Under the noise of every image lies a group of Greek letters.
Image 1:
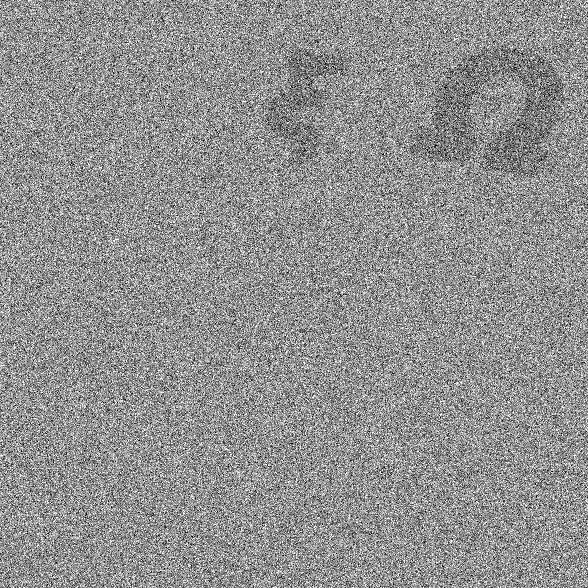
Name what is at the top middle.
xi
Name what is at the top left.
nothing
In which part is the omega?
top right
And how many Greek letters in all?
2
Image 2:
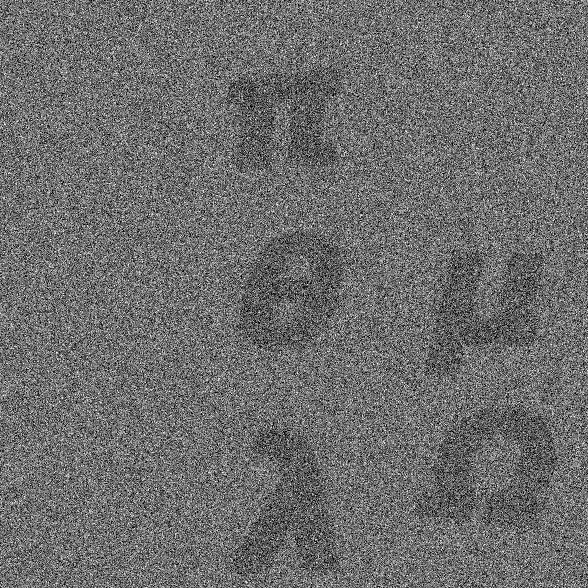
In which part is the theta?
centre
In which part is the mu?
middle right
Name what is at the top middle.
pi
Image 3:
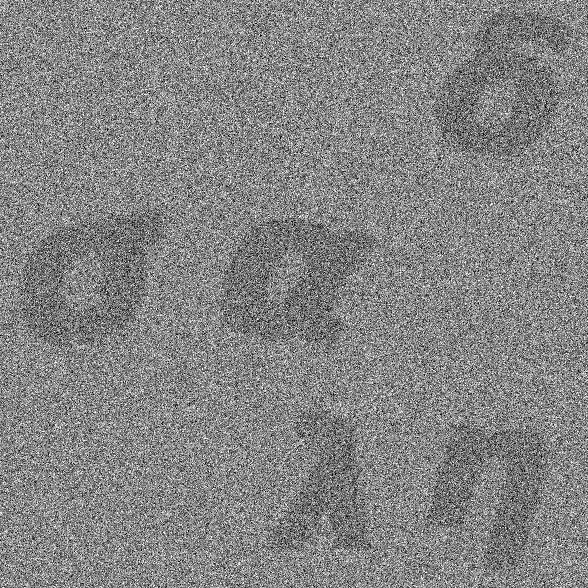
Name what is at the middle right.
nothing
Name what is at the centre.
alpha
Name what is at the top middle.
nothing
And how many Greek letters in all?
5
